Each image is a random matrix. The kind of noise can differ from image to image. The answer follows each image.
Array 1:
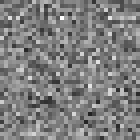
independent entries
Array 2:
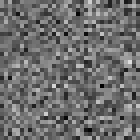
low rank plus noise
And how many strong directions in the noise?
two
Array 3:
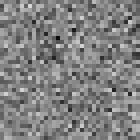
low rank plus noise
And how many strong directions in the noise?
five to eight
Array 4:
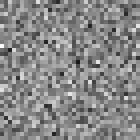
independent entries
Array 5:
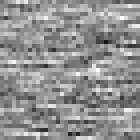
streaked along the rows
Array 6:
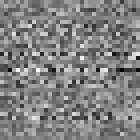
rows of uneven size
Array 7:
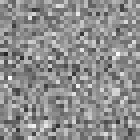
independent entries
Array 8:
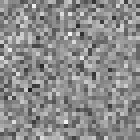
independent entries
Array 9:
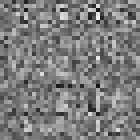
low rank plus noise
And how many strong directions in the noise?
one
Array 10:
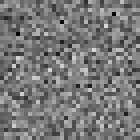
independent entries
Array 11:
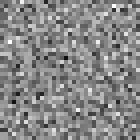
independent entries
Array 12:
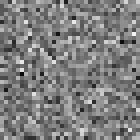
independent entries
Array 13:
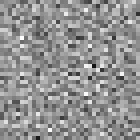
low rank plus noise
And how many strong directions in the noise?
two
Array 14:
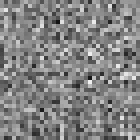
low rank plus noise
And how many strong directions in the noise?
three or four
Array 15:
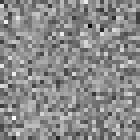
independent entries
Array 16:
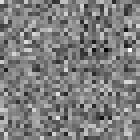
low rank plus noise
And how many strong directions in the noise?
three or four
